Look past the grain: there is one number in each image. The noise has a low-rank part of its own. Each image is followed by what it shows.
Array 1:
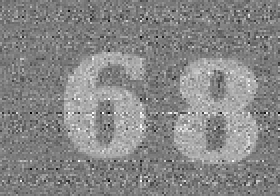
68
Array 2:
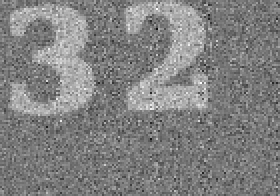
32
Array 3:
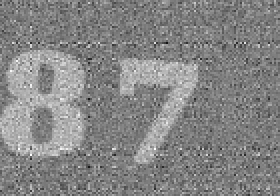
87
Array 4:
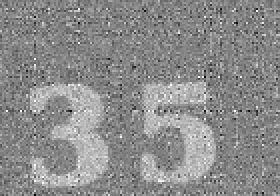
35
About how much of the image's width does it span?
two thirds
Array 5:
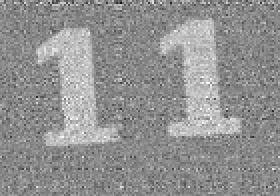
11
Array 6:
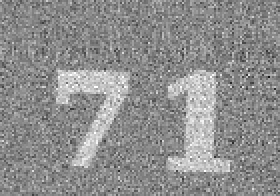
71
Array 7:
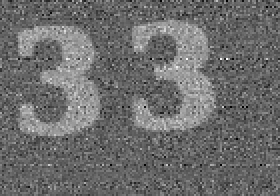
33
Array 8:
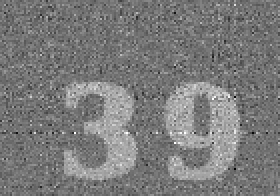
39
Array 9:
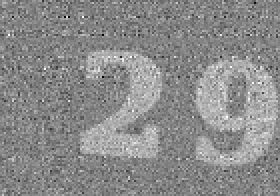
29
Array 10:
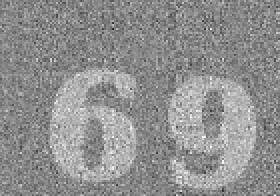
69
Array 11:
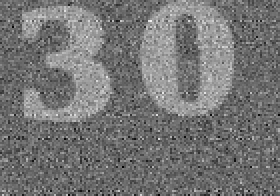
30
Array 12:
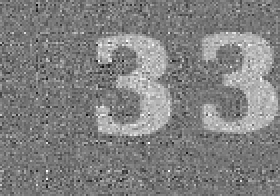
33
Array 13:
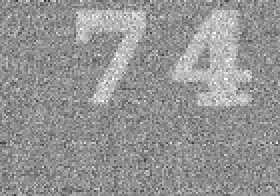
74
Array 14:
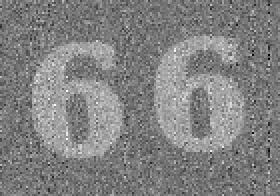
66
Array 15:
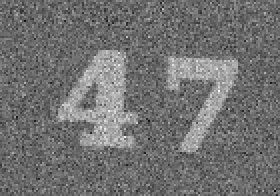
47
